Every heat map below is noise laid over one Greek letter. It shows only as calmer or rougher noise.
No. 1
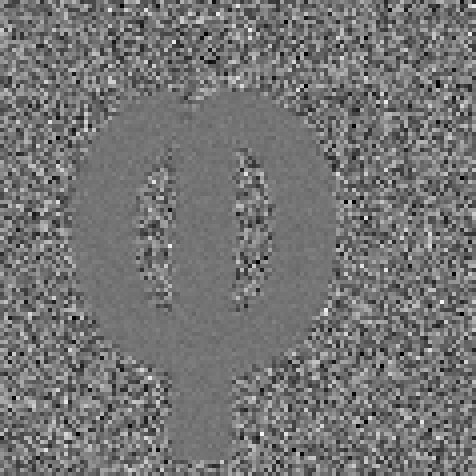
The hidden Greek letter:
phi
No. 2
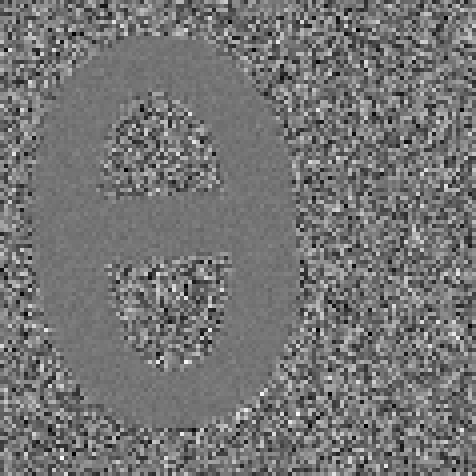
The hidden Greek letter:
theta
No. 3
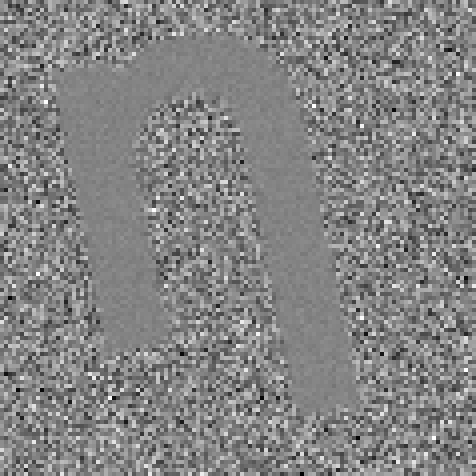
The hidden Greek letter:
eta
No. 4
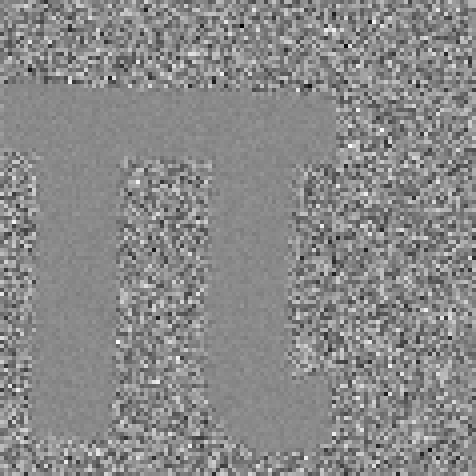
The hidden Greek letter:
pi
